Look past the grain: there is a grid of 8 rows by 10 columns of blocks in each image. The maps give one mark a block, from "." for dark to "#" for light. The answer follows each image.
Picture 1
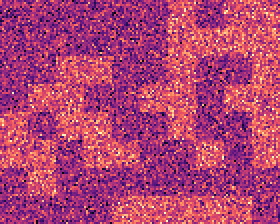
......#.##
......####
..##..#..#
.##..##.##
#.##..#..#
##.##..#.#
.#........
....#####.
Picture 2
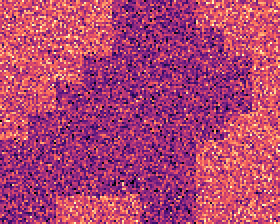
####...###
####....##
###......#
##.......#
#.......##
.......###
.......###
..###..###
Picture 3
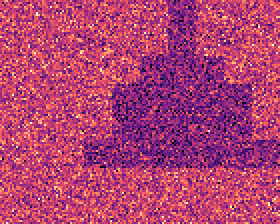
######.###
######.###
#####...##
####.....#
####.....#
###.......
##########
##########
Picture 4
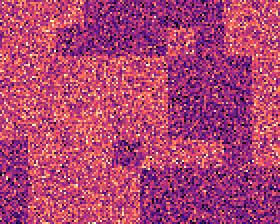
###.....##
##....#.##
######...#
######...#
######...#
.###.###.#
.####.....
.####.....
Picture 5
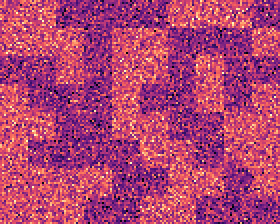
##....###.
###.##...#
..#.##.#..
#...#..#.#
##..##..##
#....##.##
####..##.#
###..##...
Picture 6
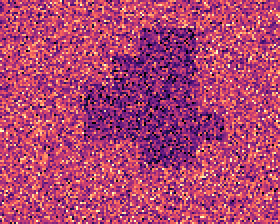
##########
#####..###
####...###
###....###
###.....##
#####..###
##########
##########
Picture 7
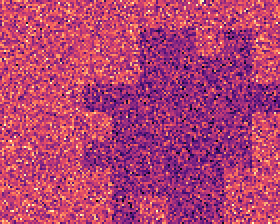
##########
#####..#.#
#####....#
###.......
####.....#
###......#
####....##
####.#..##
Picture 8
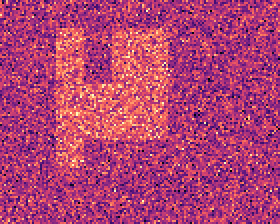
..........
..#.##....
..#.##....
..####....
..####....
..#.......
..........
..........
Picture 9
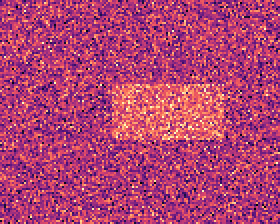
..........
..........
..........
....####..
....####..
..........
..........
..........
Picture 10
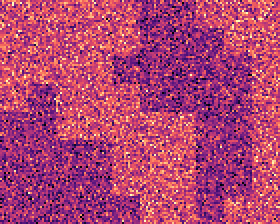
#####..###
#####...##
####.....#
#.###....#
..#####..#
....###..#
....###..#
.....##.##
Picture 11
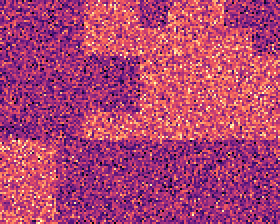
...##.##..
...######.
.....#####
.....#####
...#######
##........
##........
##........
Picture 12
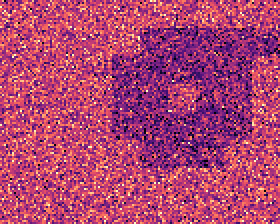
##########
#####.....
####.....#
####..#..#
####.....#
#####...##
##########
##########
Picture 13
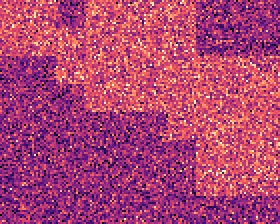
##.####...
#######...
..########
...#######
......####
.......###
.......###
..........
